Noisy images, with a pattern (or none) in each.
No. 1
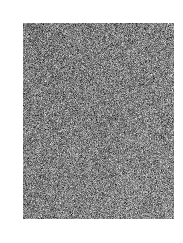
a smooth slope
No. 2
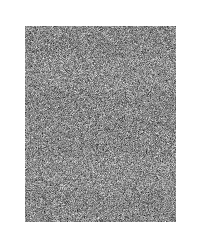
horizontal stripes
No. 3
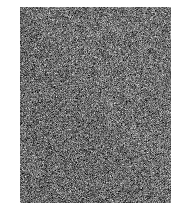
a sharp edge
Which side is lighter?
top right
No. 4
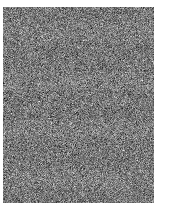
horizontal stripes
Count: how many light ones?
4
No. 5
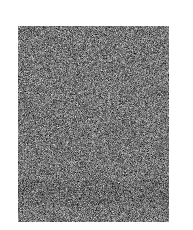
one horizontal stripe
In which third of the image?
bottom
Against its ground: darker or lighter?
darker
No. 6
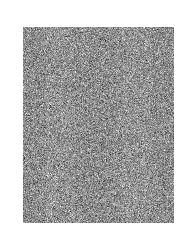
vertical stripes
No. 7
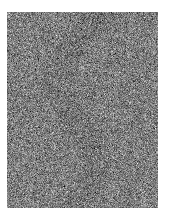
a wavy band
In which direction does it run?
top to bottom
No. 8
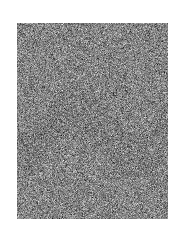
a wavy band
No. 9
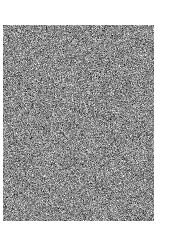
only noise
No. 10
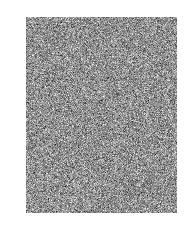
only noise
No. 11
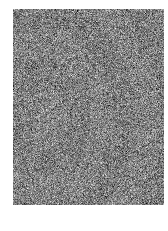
rings round one point
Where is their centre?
middle left
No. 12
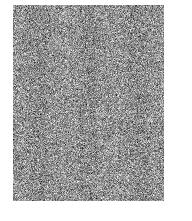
vertical stripes
